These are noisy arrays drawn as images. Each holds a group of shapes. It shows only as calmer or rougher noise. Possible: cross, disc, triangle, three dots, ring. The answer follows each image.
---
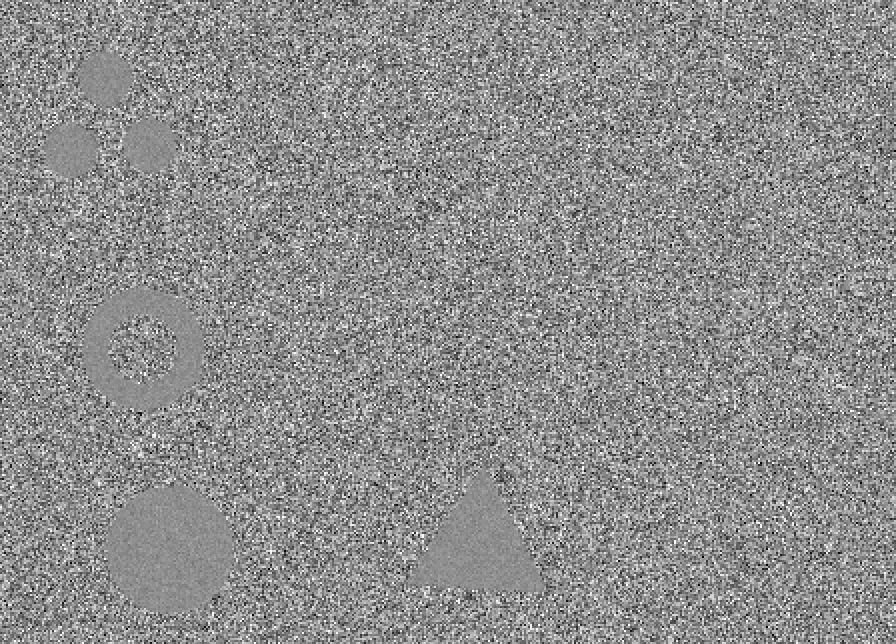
top left: three dots; middle left: ring; bottom left: disc; bottom middle: triangle
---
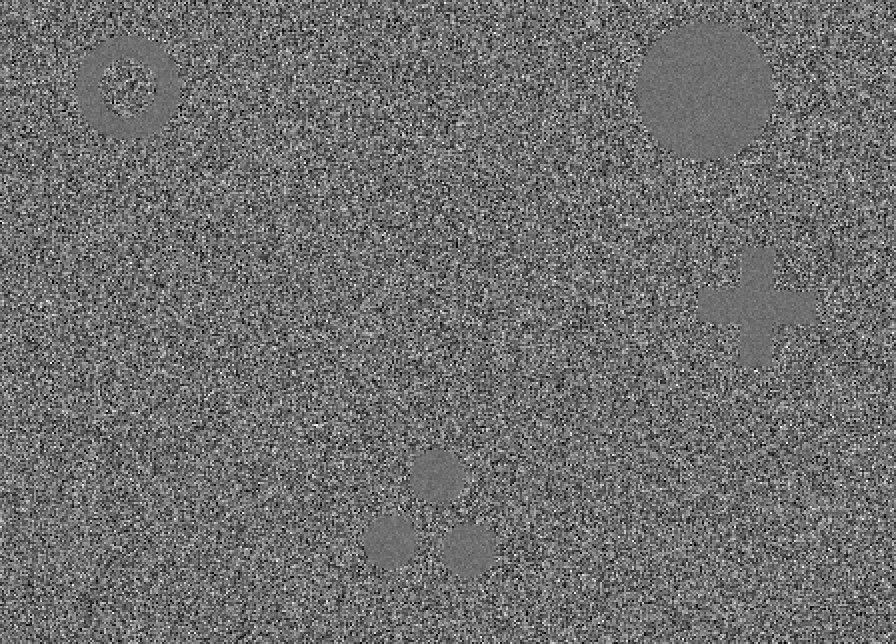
top left: ring; top right: disc; middle right: cross; bottom middle: three dots
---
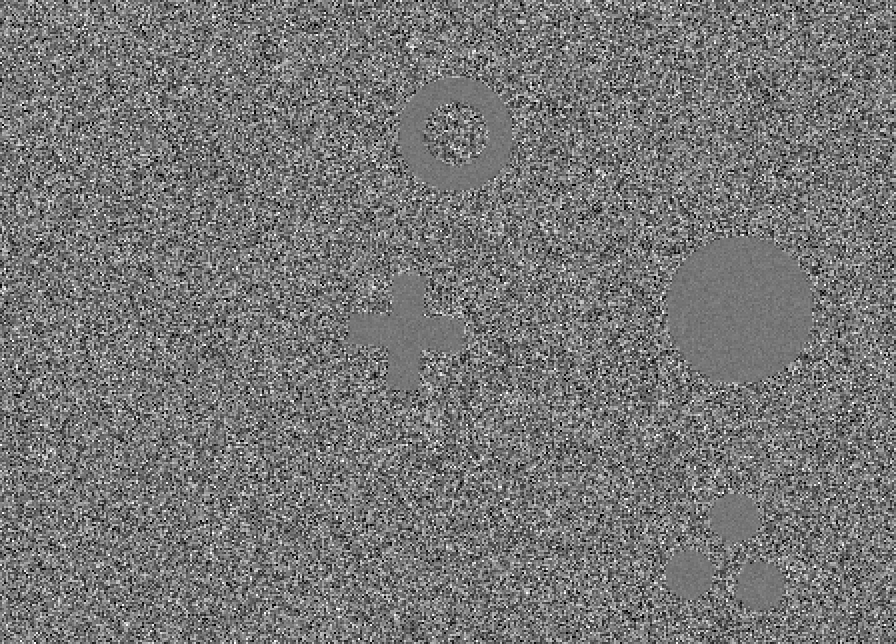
top middle: ring; centre: cross; middle right: disc; bottom right: three dots
